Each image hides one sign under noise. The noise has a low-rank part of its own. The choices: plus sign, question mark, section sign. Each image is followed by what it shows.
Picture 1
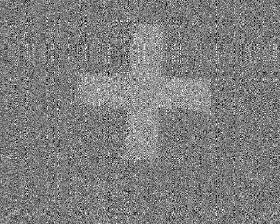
plus sign
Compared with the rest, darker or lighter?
lighter
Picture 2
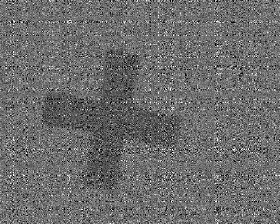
plus sign
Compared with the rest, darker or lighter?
darker
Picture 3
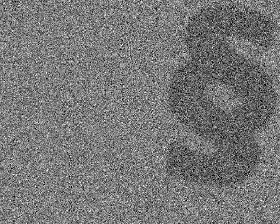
section sign
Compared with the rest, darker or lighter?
darker
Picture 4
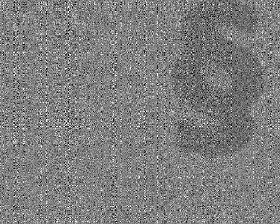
section sign
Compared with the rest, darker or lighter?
darker
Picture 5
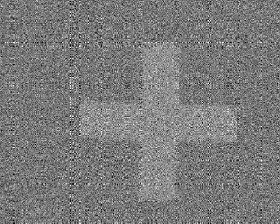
plus sign
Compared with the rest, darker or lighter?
lighter
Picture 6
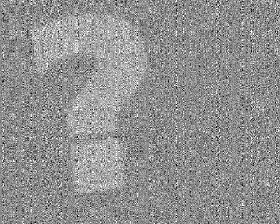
question mark
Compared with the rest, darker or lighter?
lighter
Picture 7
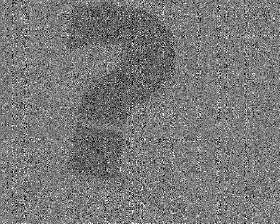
question mark
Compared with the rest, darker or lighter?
darker
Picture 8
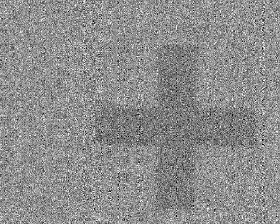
plus sign
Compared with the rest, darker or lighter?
darker
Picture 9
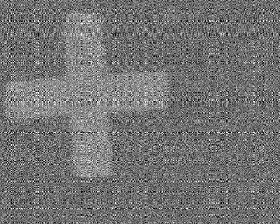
plus sign
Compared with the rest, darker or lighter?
lighter
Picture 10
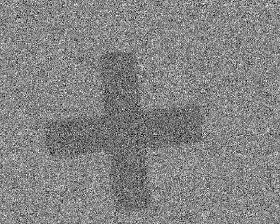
plus sign
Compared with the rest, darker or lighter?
darker
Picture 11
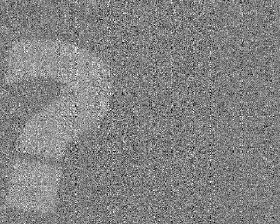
question mark
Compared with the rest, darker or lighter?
lighter
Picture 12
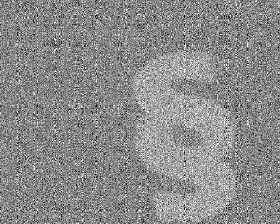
section sign
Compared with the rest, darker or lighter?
lighter
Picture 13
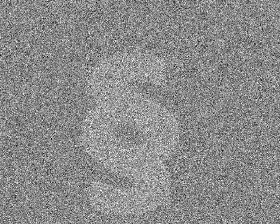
section sign
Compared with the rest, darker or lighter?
lighter
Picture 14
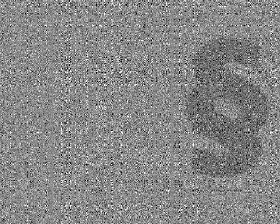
section sign
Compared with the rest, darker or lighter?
darker
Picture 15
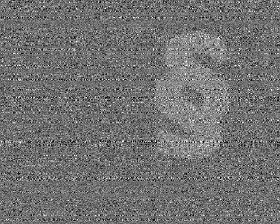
section sign
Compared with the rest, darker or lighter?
lighter
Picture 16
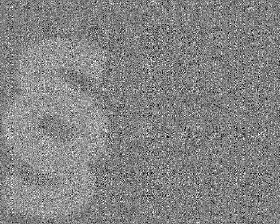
section sign
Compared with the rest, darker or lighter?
lighter
